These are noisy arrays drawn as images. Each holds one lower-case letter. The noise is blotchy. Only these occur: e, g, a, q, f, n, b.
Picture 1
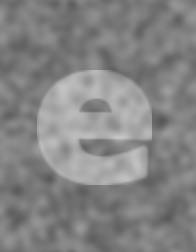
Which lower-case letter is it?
e
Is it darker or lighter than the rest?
lighter
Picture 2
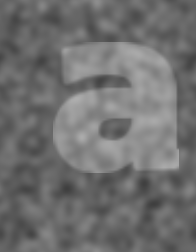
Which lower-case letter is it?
a
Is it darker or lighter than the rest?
lighter
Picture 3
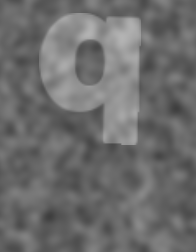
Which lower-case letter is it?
q
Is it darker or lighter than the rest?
lighter
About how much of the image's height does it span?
half
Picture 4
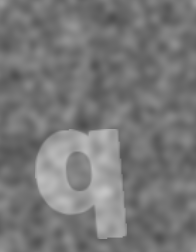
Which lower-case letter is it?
q
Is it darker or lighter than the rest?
lighter
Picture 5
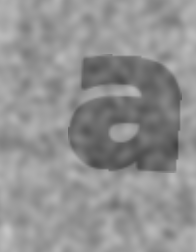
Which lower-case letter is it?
a
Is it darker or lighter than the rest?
darker
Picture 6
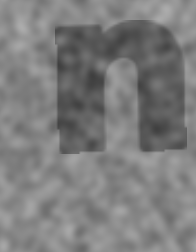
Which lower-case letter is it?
n
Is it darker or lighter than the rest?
darker
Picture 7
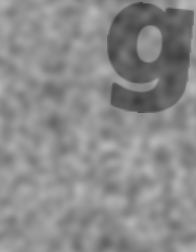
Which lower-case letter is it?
g
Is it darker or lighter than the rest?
darker
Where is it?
top right
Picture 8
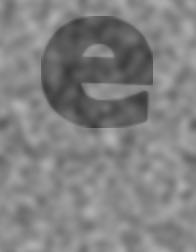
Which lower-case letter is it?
e
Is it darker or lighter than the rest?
darker
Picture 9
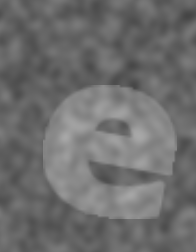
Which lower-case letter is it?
e
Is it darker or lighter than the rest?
lighter
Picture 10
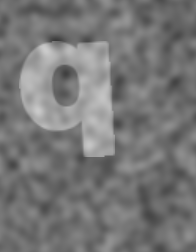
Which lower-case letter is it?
q
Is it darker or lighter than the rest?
lighter
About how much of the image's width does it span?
half
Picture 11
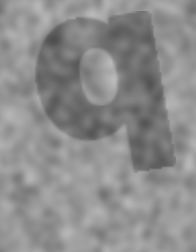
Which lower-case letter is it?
q
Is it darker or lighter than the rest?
darker
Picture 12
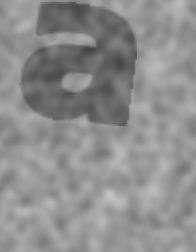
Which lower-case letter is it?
a
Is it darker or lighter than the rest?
darker
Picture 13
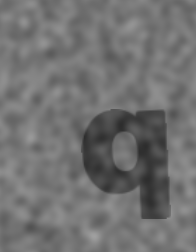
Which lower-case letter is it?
q
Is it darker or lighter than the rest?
darker
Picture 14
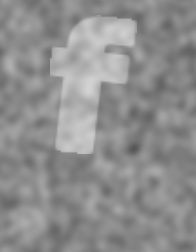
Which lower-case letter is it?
f
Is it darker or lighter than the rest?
lighter
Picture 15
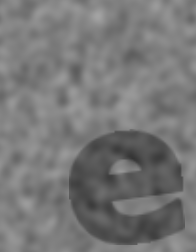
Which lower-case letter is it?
e
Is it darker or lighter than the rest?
darker
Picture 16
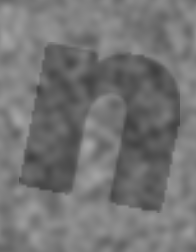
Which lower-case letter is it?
n
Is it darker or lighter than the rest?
darker
